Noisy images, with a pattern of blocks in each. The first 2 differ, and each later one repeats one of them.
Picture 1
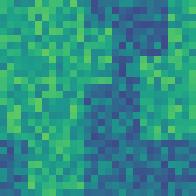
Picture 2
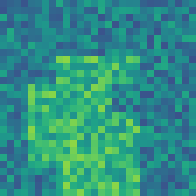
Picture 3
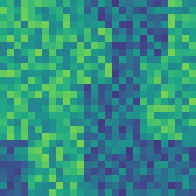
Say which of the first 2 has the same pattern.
1
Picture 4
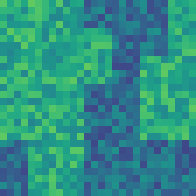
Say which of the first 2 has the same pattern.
1
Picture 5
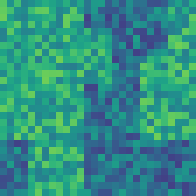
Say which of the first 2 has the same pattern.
1
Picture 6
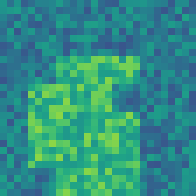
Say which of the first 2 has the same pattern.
2
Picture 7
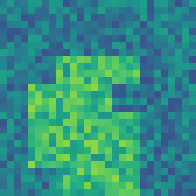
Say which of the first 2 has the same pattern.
2
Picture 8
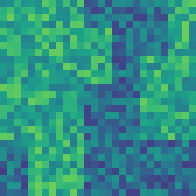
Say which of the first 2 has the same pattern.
1
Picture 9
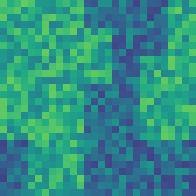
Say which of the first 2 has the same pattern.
1
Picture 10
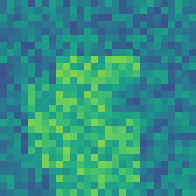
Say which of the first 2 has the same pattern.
2
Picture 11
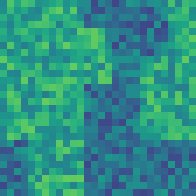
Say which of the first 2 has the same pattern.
1
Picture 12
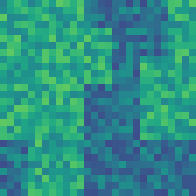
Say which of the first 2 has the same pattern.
1
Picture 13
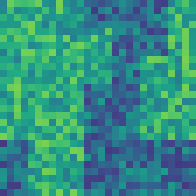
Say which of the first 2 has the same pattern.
1
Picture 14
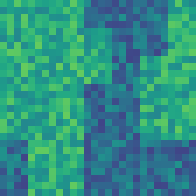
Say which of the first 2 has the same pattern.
1
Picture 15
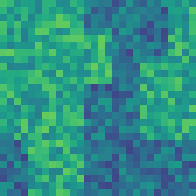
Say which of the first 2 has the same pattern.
1
